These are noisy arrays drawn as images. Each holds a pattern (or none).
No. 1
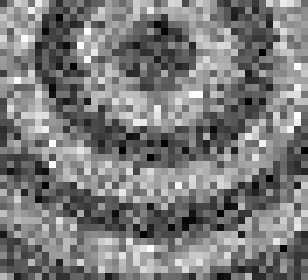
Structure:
rings round one point
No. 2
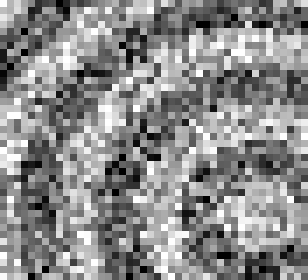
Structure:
rings round one point
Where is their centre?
bottom right
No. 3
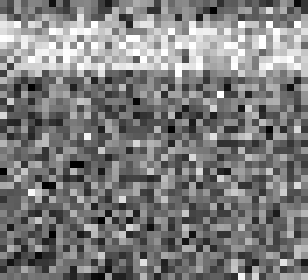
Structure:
one horizontal stripe
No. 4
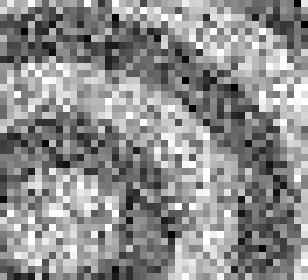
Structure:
rings round one point
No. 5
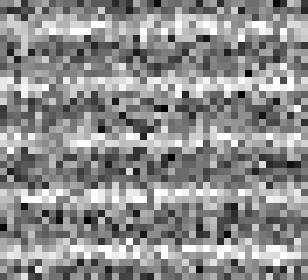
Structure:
horizontal stripes
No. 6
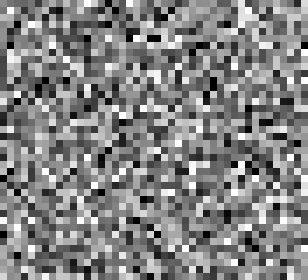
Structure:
only noise
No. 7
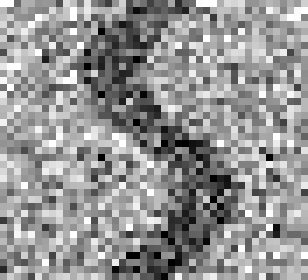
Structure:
a wavy band
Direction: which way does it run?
top to bottom
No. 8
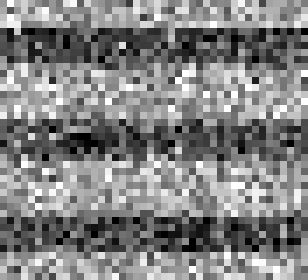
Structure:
horizontal stripes
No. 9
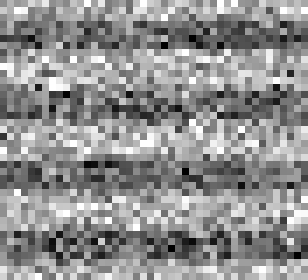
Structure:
horizontal stripes
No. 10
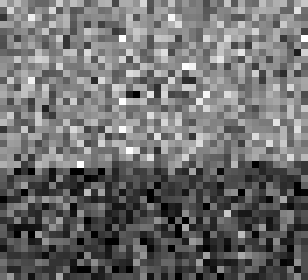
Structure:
a sharp edge
